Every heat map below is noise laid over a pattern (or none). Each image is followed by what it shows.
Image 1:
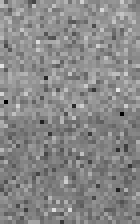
a sharp edge
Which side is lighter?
top
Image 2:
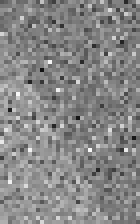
a sharp edge
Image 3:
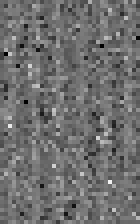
vertical stripes
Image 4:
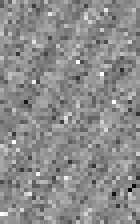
diagonal stripes
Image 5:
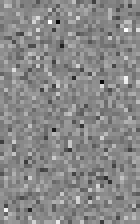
only noise
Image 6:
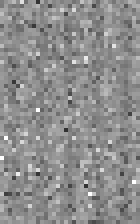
vertical stripes
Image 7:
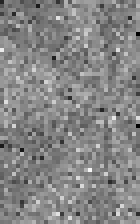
spokes from one point
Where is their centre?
middle right
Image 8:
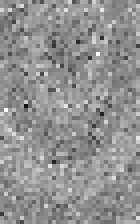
rings round one point
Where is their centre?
top middle
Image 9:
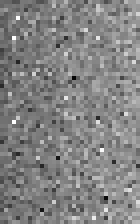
a smooth slope
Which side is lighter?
right
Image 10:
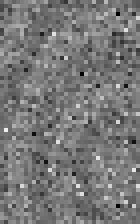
rings round one point
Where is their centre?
bottom right
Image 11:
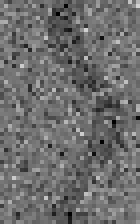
a wavy band
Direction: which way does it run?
top to bottom
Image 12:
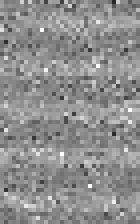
horizontal stripes
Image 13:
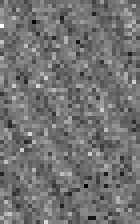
diagonal stripes
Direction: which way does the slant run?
top left to bottom right
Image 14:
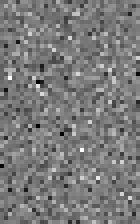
only noise
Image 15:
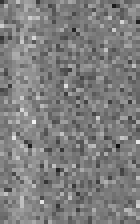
one vertical stripe
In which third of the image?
left
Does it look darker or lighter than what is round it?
lighter
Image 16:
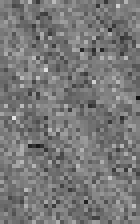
diagonal stripes
